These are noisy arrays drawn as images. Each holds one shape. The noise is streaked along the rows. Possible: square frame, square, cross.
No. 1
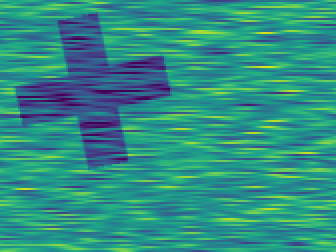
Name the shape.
cross
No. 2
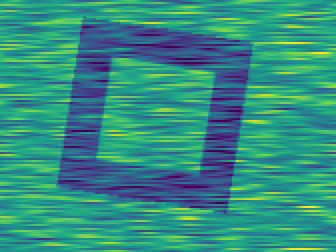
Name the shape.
square frame
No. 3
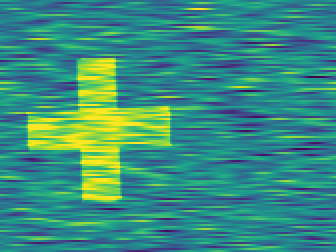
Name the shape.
cross
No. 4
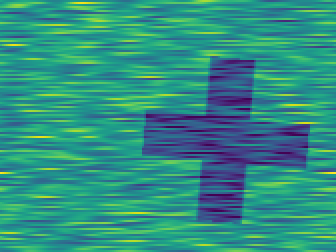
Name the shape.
cross
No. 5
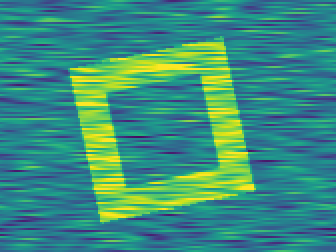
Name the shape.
square frame
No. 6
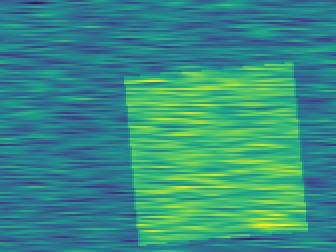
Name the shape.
square
